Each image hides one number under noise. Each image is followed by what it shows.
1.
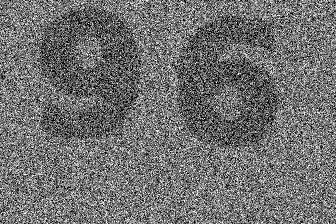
96
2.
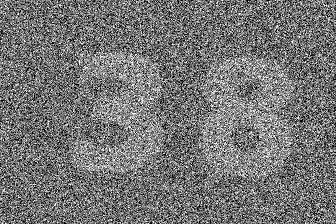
38
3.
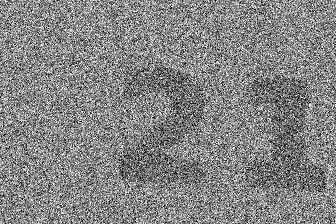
21
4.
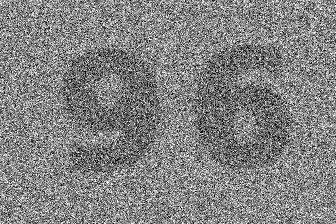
96
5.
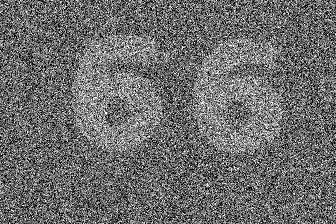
66
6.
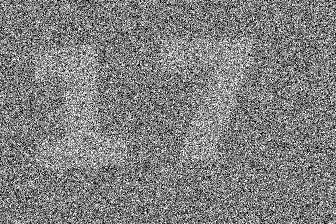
17
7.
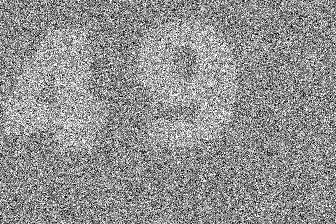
49
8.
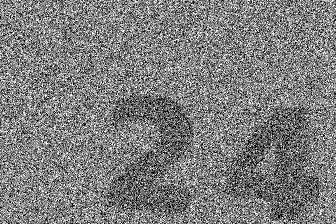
24
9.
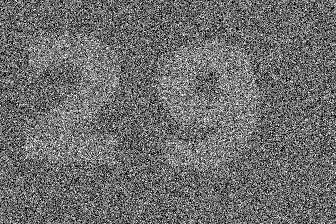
29
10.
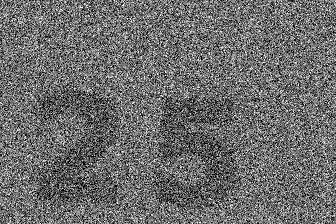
25
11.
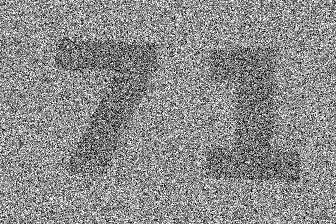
71
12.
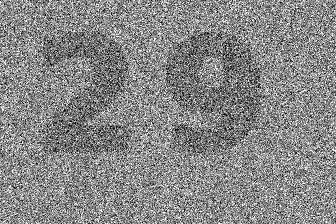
29
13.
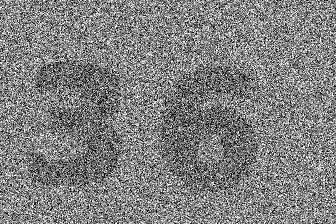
36
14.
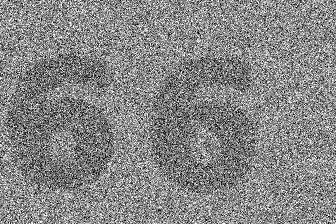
66
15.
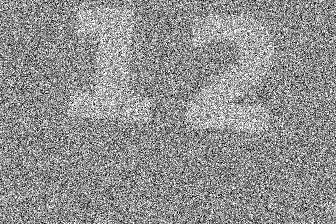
12
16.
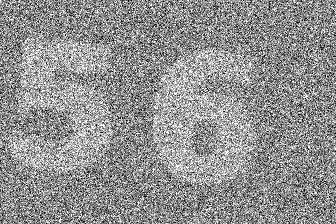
56
